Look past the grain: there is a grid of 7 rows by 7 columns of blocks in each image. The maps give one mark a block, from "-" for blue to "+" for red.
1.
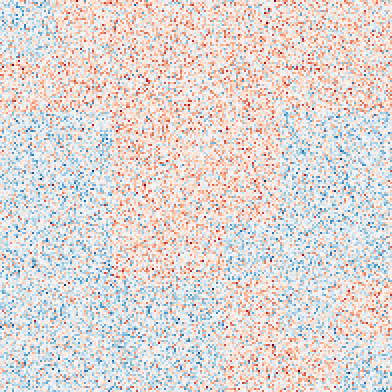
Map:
- + + + + + +
+ + + + + + +
- - + + + - -
- - + + + - -
- - + + - - -
- - - - + - +
- - - - + + -
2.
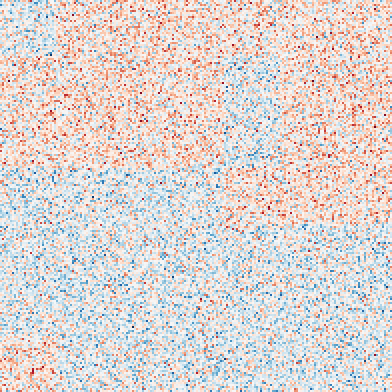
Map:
- + + + + + +
+ + + + - + +
+ + + + - + +
- - - - + + +
- - - - - - -
- - - - - - -
+ - - - - - -
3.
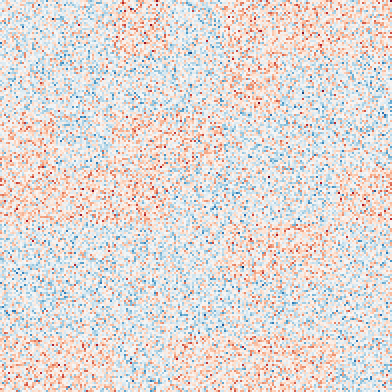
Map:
- - + - + + +
- - - - + - -
+ - + + - - -
+ + + - - - +
- - - - + + -
- - - - - - -
+ + - + + + -
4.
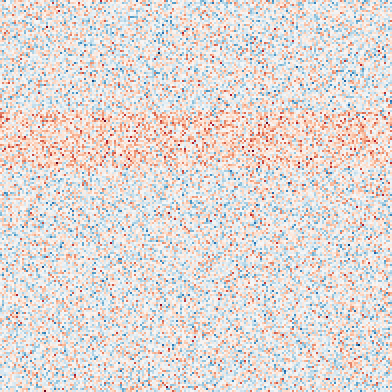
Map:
- - - - - - -
- - - - - - -
+ + + + + + +
- - - - - - -
- - - - - - -
- - - - - - -
- - - - - - -
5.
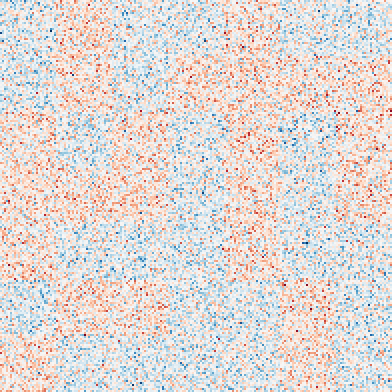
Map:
- + - - + - -
- + - + + + +
+ - + - + - +
+ + + - + - +
+ - - - + - -
- + + - - + -
+ - - - - + -
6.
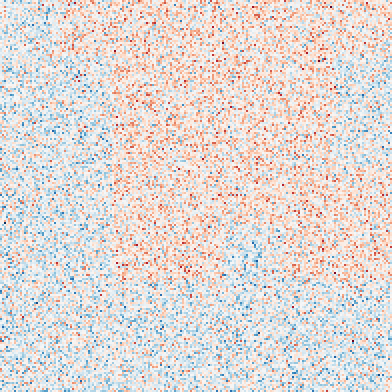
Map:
- + + + + + +
- - + + + + -
- - + + + + -
- - + + + + +
- - + + - + +
- - - - - - -
- - - - - - -
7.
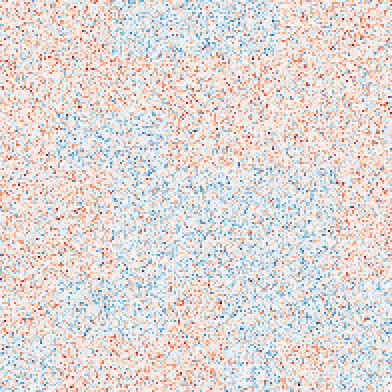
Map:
+ + - - - + +
+ + + + + + +
+ - - + + + +
+ + - - - - +
+ + - - - - +
+ - - + - - -
- + + + - + -
